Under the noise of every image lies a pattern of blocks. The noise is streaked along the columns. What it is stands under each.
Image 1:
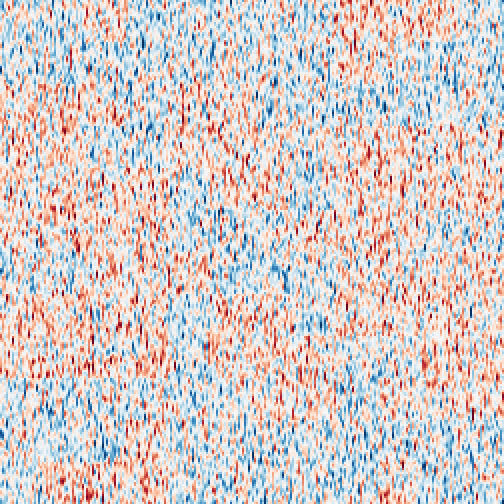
the same after a half turn
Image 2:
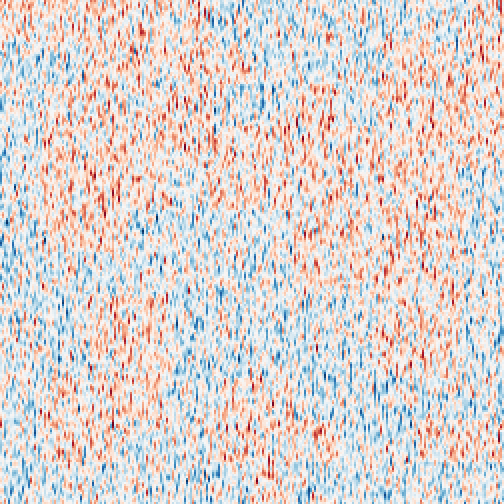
no symmetry
